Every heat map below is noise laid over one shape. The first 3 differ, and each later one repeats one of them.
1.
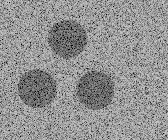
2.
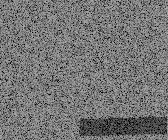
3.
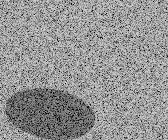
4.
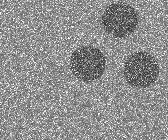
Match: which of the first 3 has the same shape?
1
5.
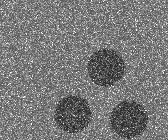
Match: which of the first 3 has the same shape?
1
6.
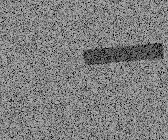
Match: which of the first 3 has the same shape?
2
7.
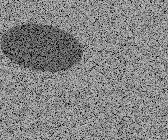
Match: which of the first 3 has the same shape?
3
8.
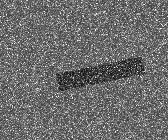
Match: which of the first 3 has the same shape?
2
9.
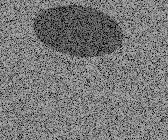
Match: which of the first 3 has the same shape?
3
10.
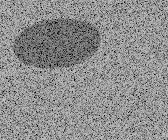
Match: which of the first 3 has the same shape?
3
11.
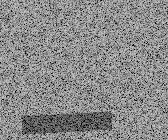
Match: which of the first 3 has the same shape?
2
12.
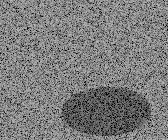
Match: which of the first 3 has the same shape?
3
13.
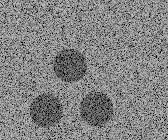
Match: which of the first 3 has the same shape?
1
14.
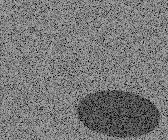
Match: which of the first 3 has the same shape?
3
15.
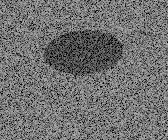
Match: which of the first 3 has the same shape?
3
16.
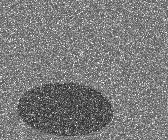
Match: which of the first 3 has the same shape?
3
